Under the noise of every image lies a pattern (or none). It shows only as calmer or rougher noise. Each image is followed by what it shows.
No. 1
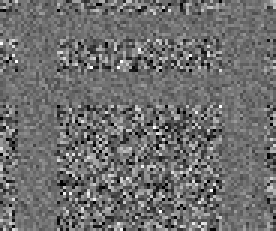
bands of rows crossing bands of columns
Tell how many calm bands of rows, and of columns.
2 and 2
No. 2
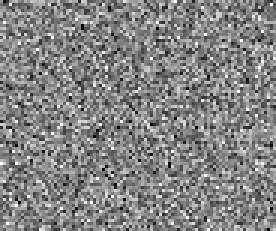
only noise
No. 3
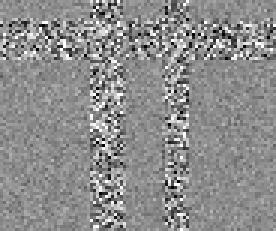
bands of rows crossing bands of columns
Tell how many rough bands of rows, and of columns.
1 and 2
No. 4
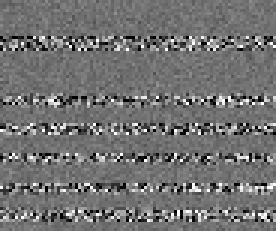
bands of rows
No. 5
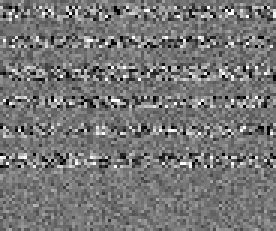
bands of rows
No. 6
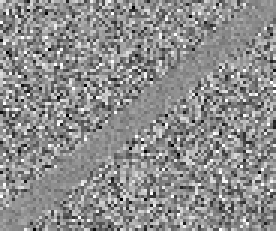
a diagonal band
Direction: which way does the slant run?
bottom left to top right
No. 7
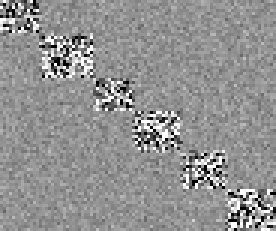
blocks along the diagonal
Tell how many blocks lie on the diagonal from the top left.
6
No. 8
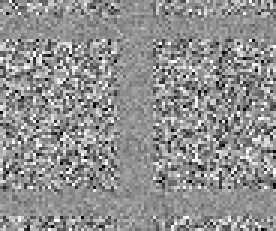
bands of rows crossing bands of columns
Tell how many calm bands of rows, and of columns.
2 and 1
